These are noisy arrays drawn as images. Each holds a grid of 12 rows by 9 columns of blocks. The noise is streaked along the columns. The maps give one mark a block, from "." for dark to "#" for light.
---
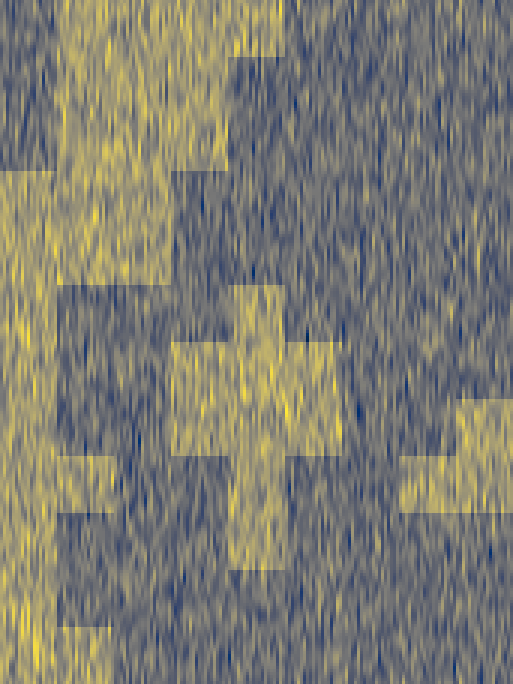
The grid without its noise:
. # # # # . . . .
. # # # . . . . .
. # # # . . . . .
# # # . . . . . .
# # # . . . . . .
# . . . # . . . .
# . . # # # . . .
# . . # # # . . #
# # . . # . . # #
# . . . # . . . .
# . . . . . . . .
# # . . . . . . .
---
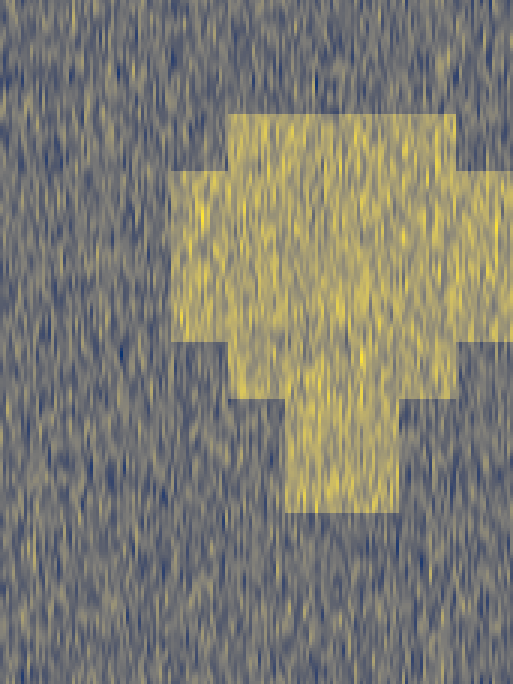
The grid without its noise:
. . . . . . . . .
. . . . . . . . .
. . . . # # # # .
. . . # # # # # #
. . . # # # # # #
. . . # # # # # #
. . . . # # # # .
. . . . . # # . .
. . . . . # # . .
. . . . . . . . .
. . . . . . . . .
. . . . . . . . .
